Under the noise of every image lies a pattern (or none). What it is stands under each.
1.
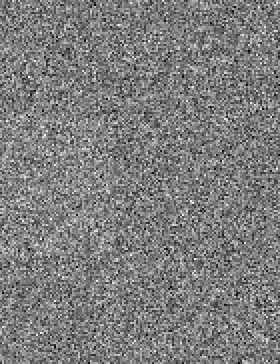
one block
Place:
middle left
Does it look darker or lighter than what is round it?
lighter
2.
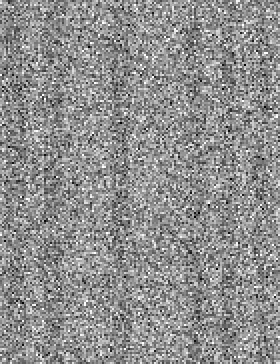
bands of columns
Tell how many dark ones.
6
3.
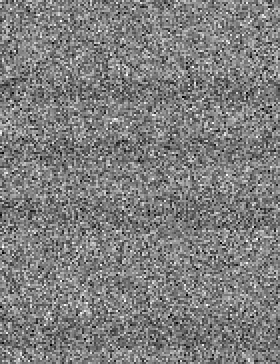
bands of rows
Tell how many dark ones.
4
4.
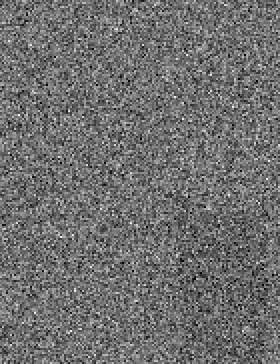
one block
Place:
bottom right
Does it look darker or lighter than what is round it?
darker
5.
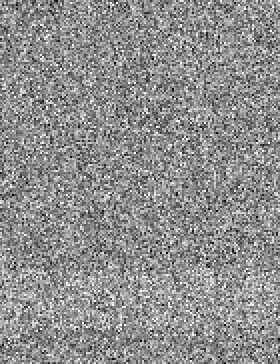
one band of rows
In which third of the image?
bottom
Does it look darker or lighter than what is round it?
lighter
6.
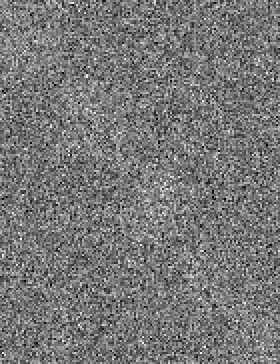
blocks along the diagonal
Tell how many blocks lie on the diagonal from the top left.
5
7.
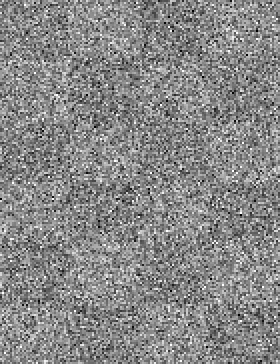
a checkerboard
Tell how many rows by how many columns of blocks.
6 by 4
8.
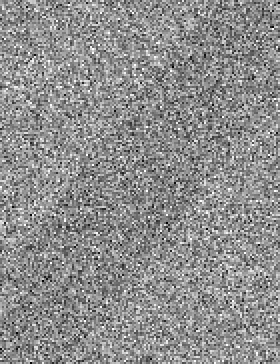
a diagonal band
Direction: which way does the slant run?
bottom left to top right
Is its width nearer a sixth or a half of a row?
a half
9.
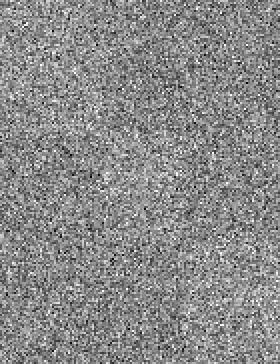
blocks along the diagonal
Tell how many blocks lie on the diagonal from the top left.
3
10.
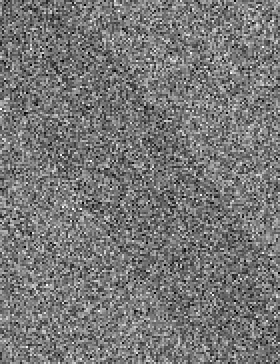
a diagonal band
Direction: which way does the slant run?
top left to bottom right
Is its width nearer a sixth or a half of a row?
a half
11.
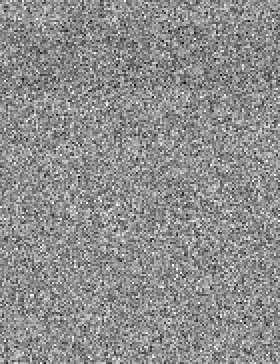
one band of rows
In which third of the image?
top
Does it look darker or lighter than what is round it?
darker
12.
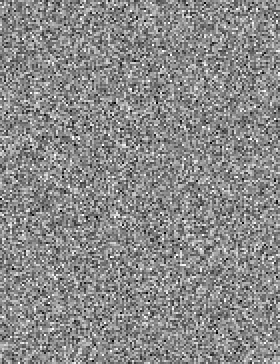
only noise
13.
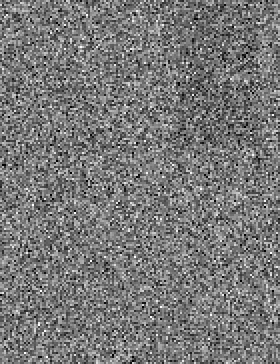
one block
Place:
top right
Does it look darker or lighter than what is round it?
darker
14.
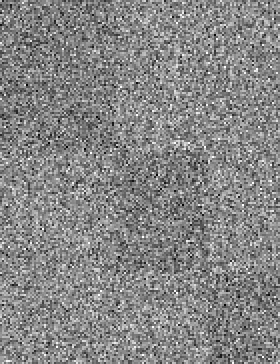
blocks along the diagonal
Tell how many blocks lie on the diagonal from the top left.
3
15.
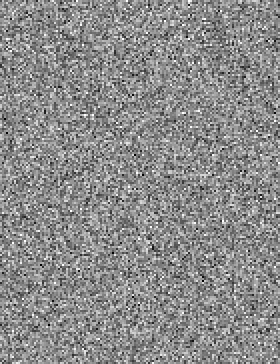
only noise
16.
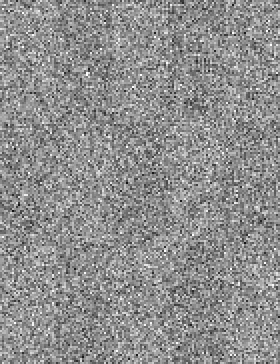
a checkerboard
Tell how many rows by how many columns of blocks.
3 by 5
